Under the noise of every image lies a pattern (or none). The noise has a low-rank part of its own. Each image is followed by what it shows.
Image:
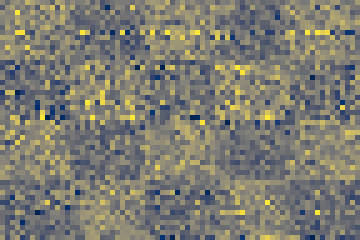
a checkerboard
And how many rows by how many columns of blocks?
4 by 5
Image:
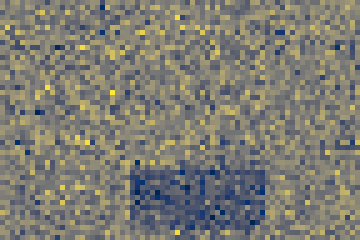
one block
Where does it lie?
bottom middle
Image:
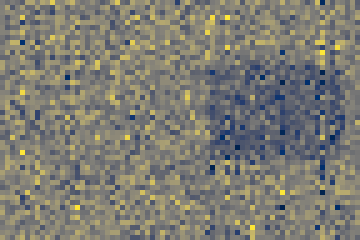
one block
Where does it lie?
middle right
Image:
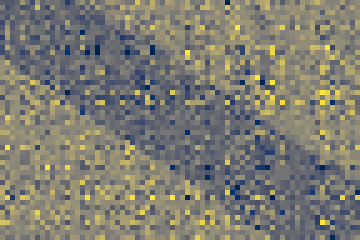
a diagonal band
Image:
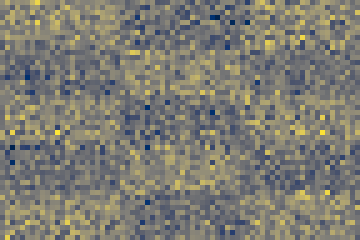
a checkerboard
